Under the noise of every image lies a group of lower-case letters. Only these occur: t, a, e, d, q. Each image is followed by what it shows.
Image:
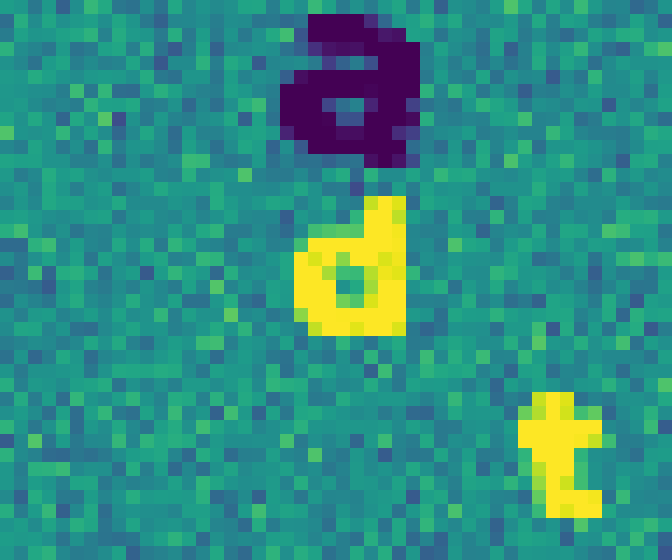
top middle: dark a; centre: light d; bottom right: light t
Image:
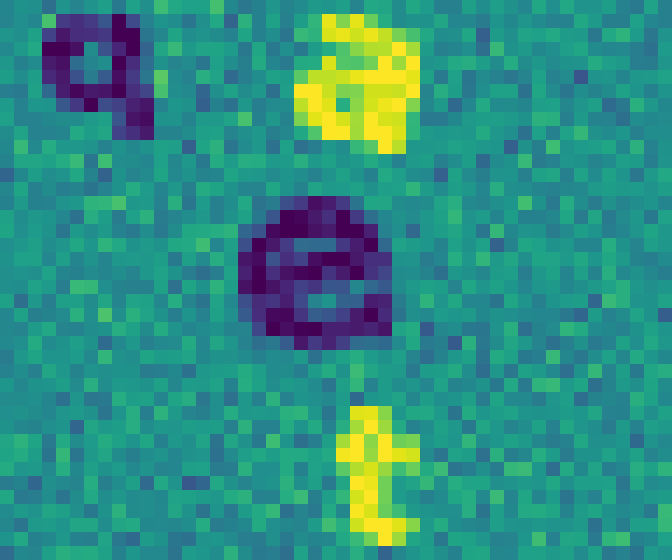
top left: dark q; top middle: light a; centre: dark e; bottom middle: light t
